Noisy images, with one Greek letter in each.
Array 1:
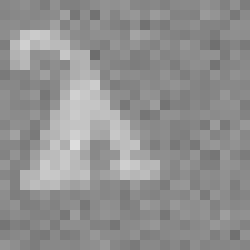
lambda
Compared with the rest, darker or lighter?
lighter
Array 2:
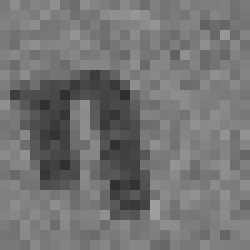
eta
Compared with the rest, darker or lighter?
darker
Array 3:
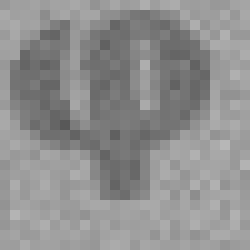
phi
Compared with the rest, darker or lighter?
darker
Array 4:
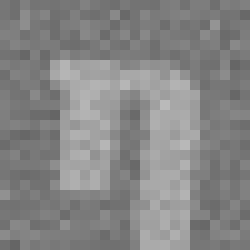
eta
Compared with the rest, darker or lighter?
lighter
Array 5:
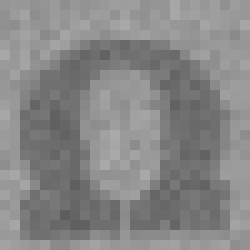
omega
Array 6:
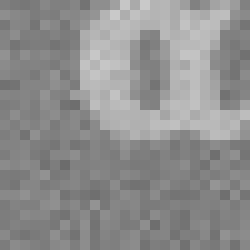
alpha
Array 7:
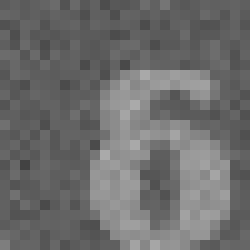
delta
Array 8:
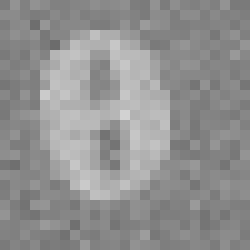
theta
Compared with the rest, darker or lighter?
lighter
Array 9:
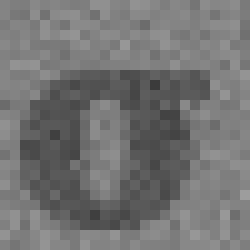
sigma
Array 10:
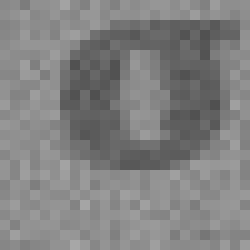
sigma
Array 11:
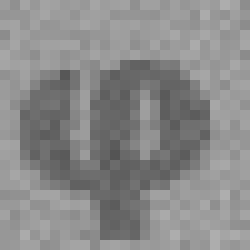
phi
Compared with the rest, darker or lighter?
darker
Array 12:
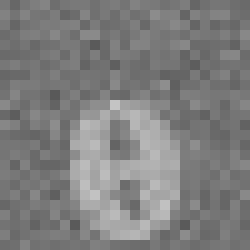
theta
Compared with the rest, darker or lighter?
lighter
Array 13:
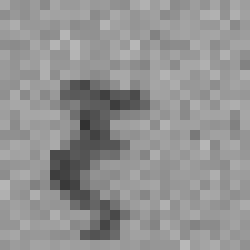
xi
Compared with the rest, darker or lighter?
darker
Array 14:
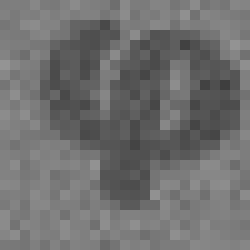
phi
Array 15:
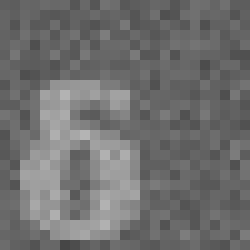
delta
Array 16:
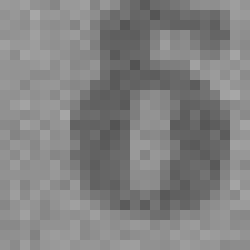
delta
